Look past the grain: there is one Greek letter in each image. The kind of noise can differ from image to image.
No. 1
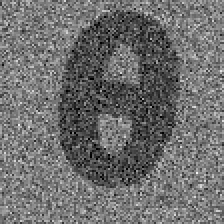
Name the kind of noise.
independent entries
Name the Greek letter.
theta
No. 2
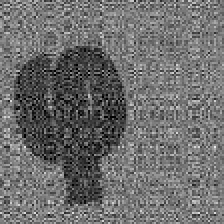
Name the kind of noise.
low rank plus noise
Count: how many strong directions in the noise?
two
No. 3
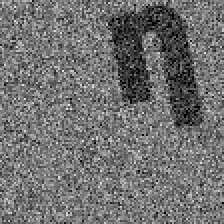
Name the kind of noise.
independent entries
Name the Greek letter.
eta
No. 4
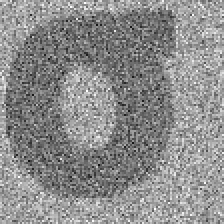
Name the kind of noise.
independent entries
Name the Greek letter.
sigma
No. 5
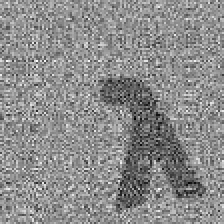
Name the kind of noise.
low rank plus noise
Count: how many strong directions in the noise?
three or four
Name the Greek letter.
lambda
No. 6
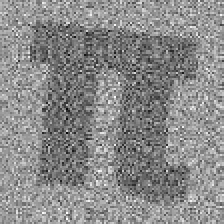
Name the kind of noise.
low rank plus noise
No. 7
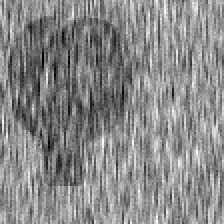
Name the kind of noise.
streaked along the columns
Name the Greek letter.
phi
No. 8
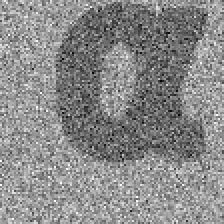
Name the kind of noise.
independent entries
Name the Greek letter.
alpha
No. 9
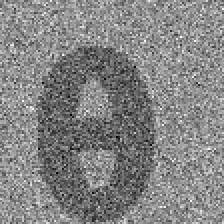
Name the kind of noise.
independent entries
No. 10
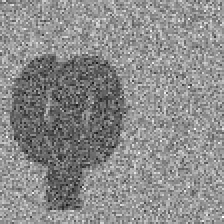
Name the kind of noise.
independent entries
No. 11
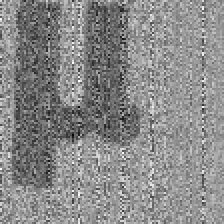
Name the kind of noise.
columns of uneven size
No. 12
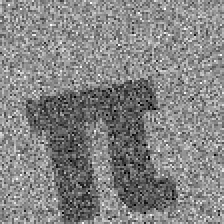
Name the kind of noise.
independent entries
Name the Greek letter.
pi
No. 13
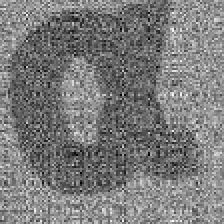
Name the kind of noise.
low rank plus noise
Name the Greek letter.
alpha
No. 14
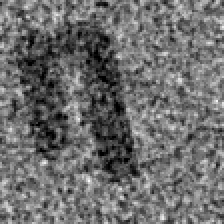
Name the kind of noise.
blotchy
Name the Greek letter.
eta
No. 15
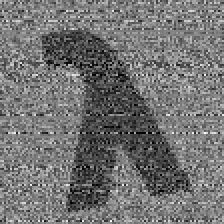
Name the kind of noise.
rows of uneven size
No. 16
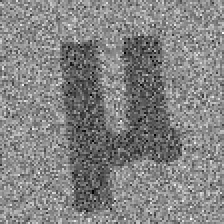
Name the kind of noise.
independent entries
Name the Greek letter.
mu
